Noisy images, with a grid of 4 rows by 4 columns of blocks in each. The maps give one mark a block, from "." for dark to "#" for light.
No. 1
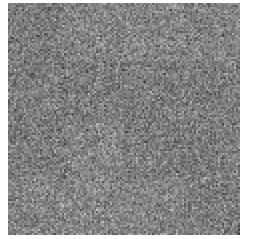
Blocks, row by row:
. # # #
. . . .
. # . .
# # # .
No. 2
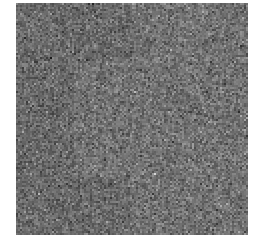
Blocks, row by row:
. . # #
. # # #
. # # #
. . # #
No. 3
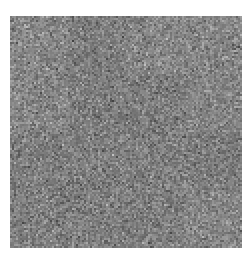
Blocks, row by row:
# . # #
# . . #
. . . .
. . . #
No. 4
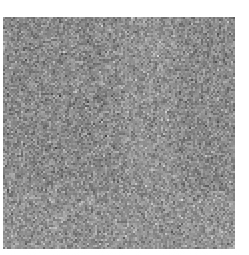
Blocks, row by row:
. . # .
. . # .
. . # .
# # # #
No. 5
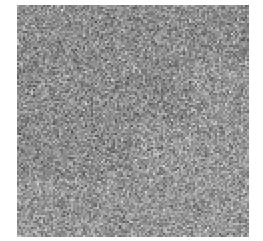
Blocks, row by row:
. . . .
. . . #
. . # #
# # # #
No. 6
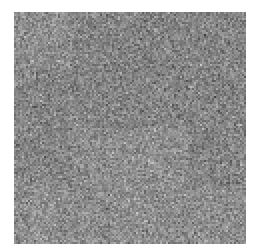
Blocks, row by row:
# . . .
. . . .
. # # .
# # # #
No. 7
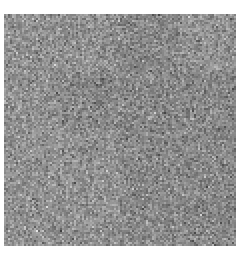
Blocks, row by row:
# # . #
# . . .
# # . .
# # . .
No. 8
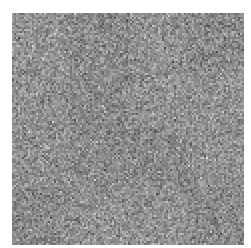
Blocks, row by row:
# . # .
# . # #
# . . #
. # # .
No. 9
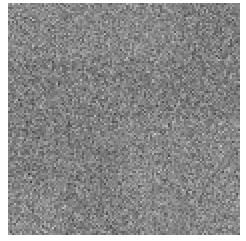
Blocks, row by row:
# # # .
. . . .
. . # #
# . # #
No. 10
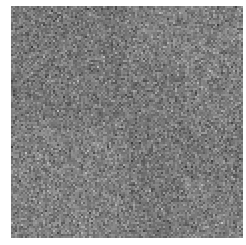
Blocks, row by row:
. . # #
. . . #
# # . .
# # . #
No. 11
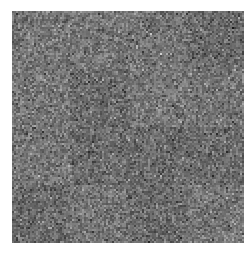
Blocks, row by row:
# # # .
# . # #
# . . .
. # . #
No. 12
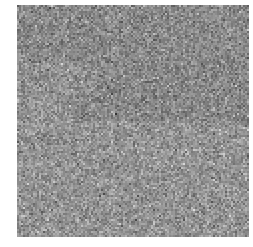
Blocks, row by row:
. . . .
# . . .
# # # #
# # # #
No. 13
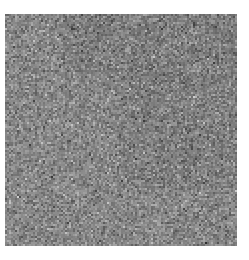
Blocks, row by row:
# . . .
# # . .
# # . .
# # # #
